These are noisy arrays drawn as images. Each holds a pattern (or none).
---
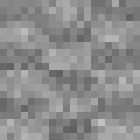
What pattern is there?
a checkerboard
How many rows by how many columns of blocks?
6 by 3
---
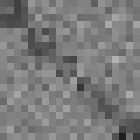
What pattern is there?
blocks along the diagonal
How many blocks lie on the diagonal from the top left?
6
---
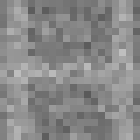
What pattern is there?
bands of rows crossing bands of columns
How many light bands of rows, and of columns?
1 and 2
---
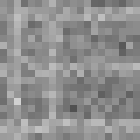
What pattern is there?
bands of rows crossing bands of columns
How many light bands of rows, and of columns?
3 and 2
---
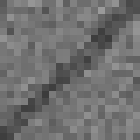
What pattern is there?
a diagonal band
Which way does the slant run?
bottom left to top right
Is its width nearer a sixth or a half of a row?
a sixth
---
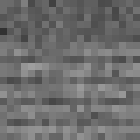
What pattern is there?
bands of rows
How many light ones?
5
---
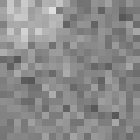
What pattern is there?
one block
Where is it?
top left
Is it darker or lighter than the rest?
lighter
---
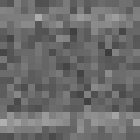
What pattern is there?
bands of rows
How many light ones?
2
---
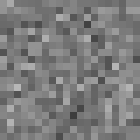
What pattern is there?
only noise
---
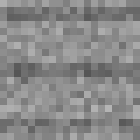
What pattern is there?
bands of rows
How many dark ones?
3
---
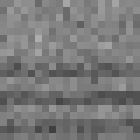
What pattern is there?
bands of rows
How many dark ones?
3
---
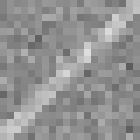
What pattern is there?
a diagonal band
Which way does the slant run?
bottom left to top right
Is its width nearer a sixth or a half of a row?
a sixth
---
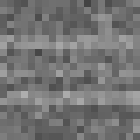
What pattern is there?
bands of rows
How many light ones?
3
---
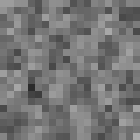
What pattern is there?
a checkerboard
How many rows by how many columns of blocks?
4 by 6
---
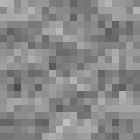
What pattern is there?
a checkerboard
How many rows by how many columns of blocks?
6 by 3
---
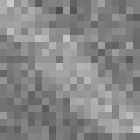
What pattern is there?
a diagonal band
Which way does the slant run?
top left to bottom right
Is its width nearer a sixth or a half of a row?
a half
